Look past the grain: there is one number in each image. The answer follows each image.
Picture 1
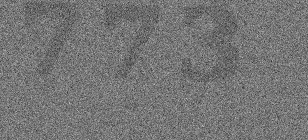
773
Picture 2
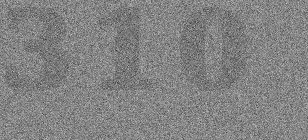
310
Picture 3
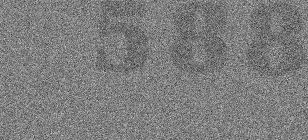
588
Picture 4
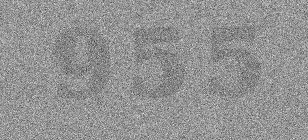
955
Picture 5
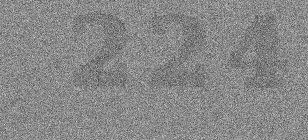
224
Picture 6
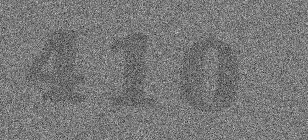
410
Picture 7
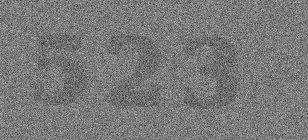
523
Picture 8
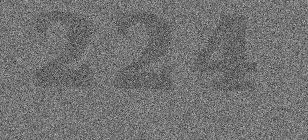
224
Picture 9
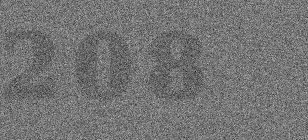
208
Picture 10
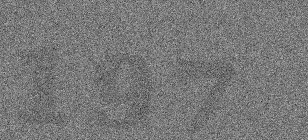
197
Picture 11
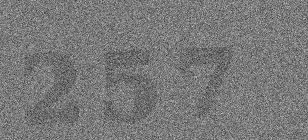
257
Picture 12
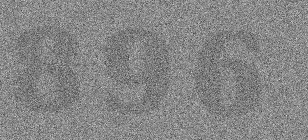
896
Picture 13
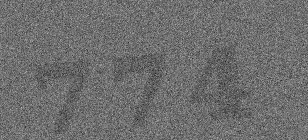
774
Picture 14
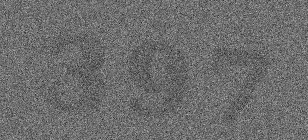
397
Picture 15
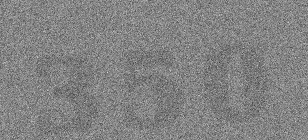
350
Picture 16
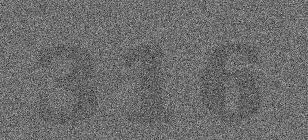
316
